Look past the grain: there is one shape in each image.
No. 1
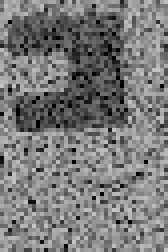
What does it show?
dark square with a notch
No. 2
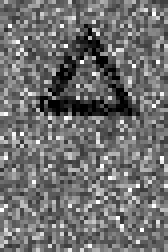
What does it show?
dark triangle frame
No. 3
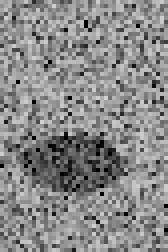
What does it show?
dark ellipse
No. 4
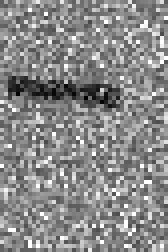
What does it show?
dark bar
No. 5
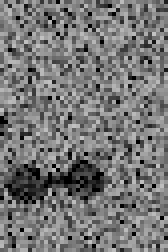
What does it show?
dark dumbbell
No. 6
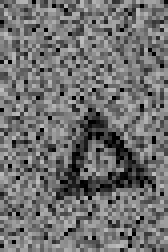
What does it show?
dark triangle frame
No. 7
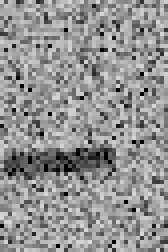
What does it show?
dark bar
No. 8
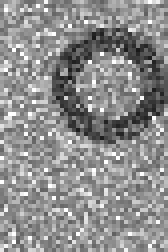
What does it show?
dark ring
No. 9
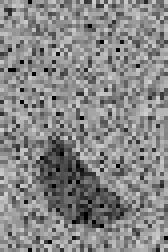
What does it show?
dark half disc
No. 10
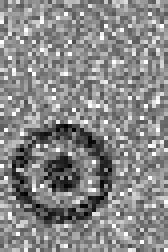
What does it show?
dark bullseye
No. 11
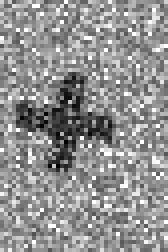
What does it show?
dark cross
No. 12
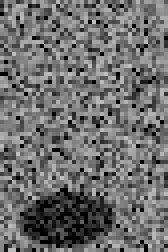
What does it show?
dark ellipse
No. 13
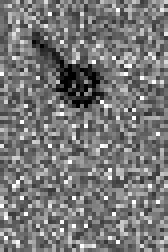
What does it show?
dark lollipop
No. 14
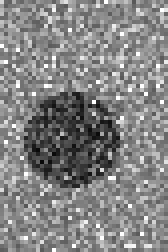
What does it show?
dark disc
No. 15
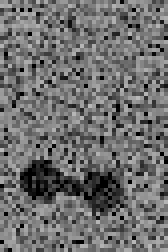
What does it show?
dark dumbbell
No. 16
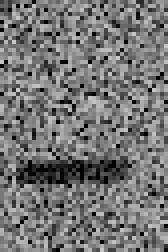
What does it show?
dark bar
